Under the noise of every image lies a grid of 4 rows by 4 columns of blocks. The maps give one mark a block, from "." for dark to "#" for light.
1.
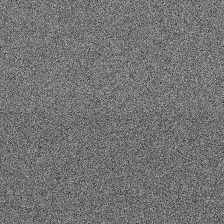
# # # #
# # # #
. . . .
. . . .
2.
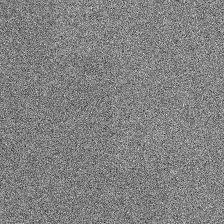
. # # #
. . # #
. . # #
. . . #
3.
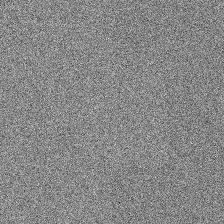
# # . .
# # # .
# # # .
# # . .
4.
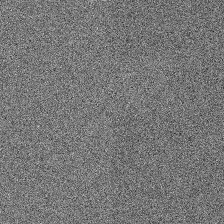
# # . .
# # # .
# # . .
# # . .
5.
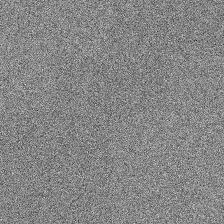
# # . .
# . . #
. . # #
. . # #
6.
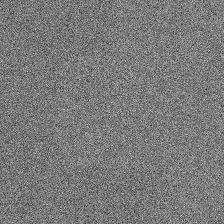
. . # #
. # # #
. # # #
. . . #
